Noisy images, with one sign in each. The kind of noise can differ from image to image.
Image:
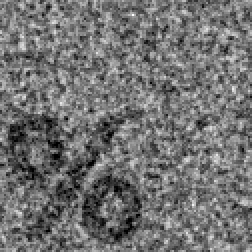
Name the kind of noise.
blotchy
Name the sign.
percent sign
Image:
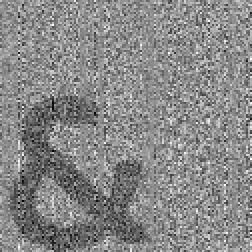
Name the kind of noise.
columns of uneven size
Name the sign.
ampersand
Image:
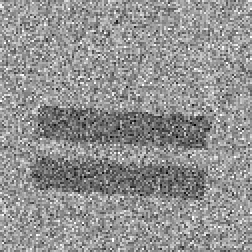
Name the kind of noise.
independent entries
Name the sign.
equals sign
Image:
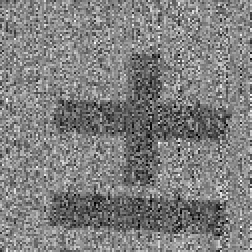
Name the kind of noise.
columns of uneven size
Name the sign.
plus-minus sign
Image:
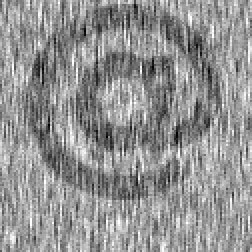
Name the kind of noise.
streaked along the columns
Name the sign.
at sign
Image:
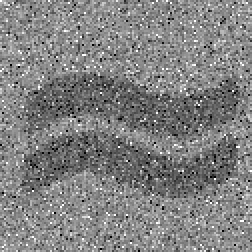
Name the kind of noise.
heavy tails
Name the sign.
approximately sign
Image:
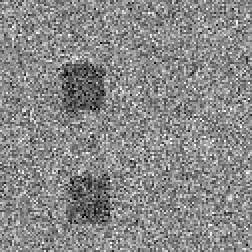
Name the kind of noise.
independent entries
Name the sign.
colon
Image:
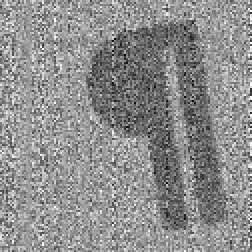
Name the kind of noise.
columns of uneven size
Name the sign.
pilcrow
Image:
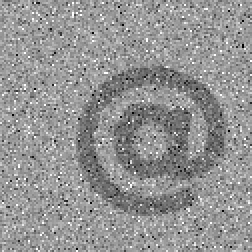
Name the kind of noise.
heavy tails
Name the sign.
at sign
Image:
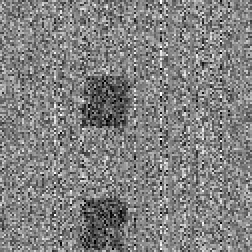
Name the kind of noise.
columns of uneven size
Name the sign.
colon
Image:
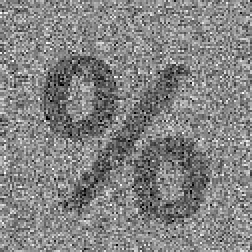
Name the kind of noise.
low rank plus noise
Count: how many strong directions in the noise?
five to eight
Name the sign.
percent sign
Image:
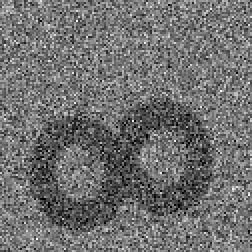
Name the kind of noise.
independent entries
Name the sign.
infinity sign
